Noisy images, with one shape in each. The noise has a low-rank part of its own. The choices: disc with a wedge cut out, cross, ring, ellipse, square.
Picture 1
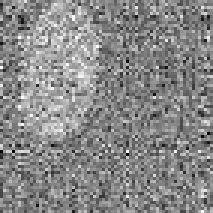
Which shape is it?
ellipse
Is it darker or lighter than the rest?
lighter
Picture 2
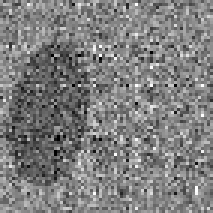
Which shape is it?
ellipse
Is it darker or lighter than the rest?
darker
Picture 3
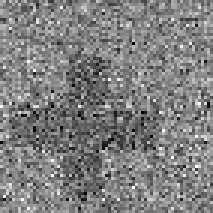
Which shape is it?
cross
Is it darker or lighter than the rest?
darker
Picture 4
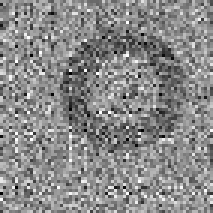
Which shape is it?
ring
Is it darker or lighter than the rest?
darker
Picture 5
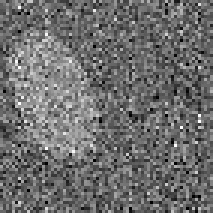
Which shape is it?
ellipse
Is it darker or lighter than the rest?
lighter
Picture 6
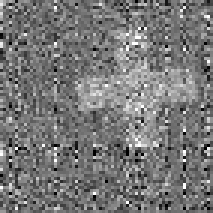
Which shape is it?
cross
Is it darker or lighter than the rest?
lighter
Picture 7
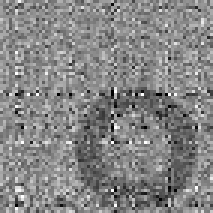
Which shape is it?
ring
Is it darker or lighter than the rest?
darker
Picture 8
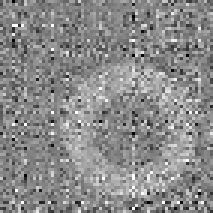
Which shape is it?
ring
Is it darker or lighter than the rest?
lighter
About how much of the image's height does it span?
two thirds
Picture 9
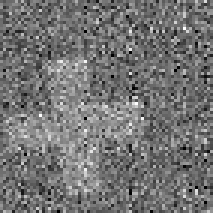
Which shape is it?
cross
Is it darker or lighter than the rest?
lighter
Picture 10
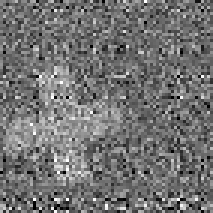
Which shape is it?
cross
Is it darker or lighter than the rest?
lighter
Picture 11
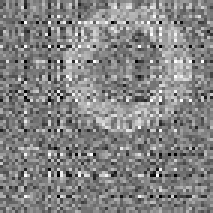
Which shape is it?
ring
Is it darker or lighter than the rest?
lighter
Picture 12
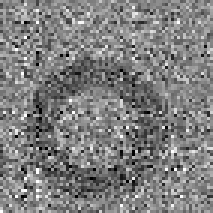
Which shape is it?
ring
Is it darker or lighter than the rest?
darker
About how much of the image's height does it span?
two thirds
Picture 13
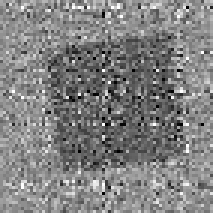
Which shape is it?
square
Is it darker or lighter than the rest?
darker
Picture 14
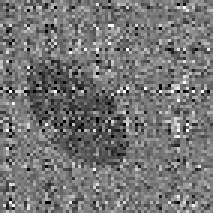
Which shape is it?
ellipse
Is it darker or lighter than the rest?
darker
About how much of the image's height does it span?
half
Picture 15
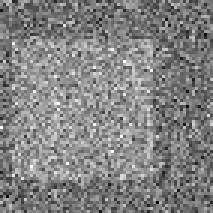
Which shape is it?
square
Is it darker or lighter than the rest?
lighter
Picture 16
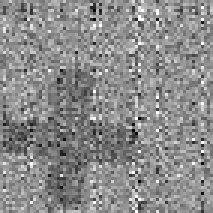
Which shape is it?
cross
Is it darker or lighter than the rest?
darker
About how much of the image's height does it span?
two thirds
